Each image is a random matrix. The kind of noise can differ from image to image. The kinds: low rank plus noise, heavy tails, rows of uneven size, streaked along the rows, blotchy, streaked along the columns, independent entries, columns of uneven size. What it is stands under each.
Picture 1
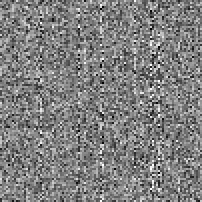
columns of uneven size
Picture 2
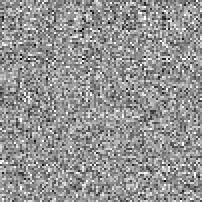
low rank plus noise
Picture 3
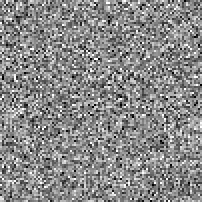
low rank plus noise
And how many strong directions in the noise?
two
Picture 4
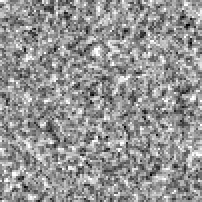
blotchy
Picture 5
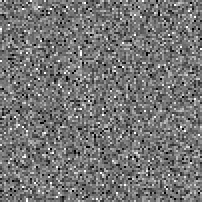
heavy tails
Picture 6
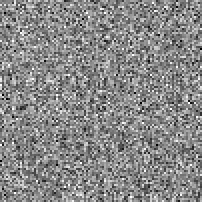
low rank plus noise
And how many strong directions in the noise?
two
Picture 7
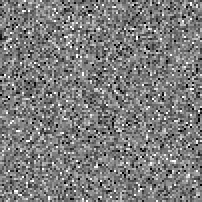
heavy tails
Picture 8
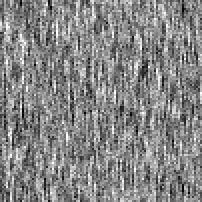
streaked along the columns
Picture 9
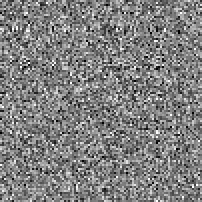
low rank plus noise
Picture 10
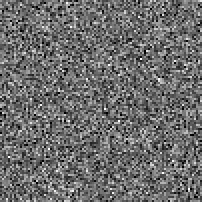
independent entries
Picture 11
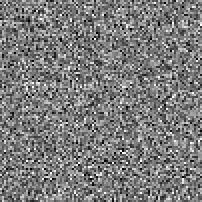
low rank plus noise
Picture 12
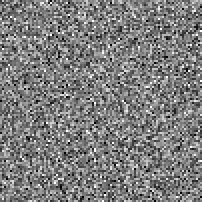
low rank plus noise
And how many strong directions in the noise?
one
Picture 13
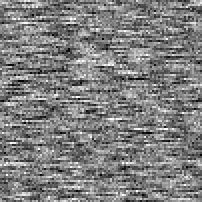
streaked along the rows
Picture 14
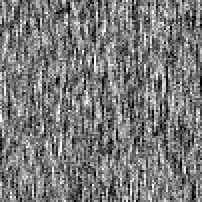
streaked along the columns
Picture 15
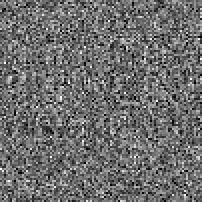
low rank plus noise
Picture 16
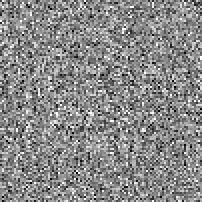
low rank plus noise
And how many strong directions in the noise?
five to eight
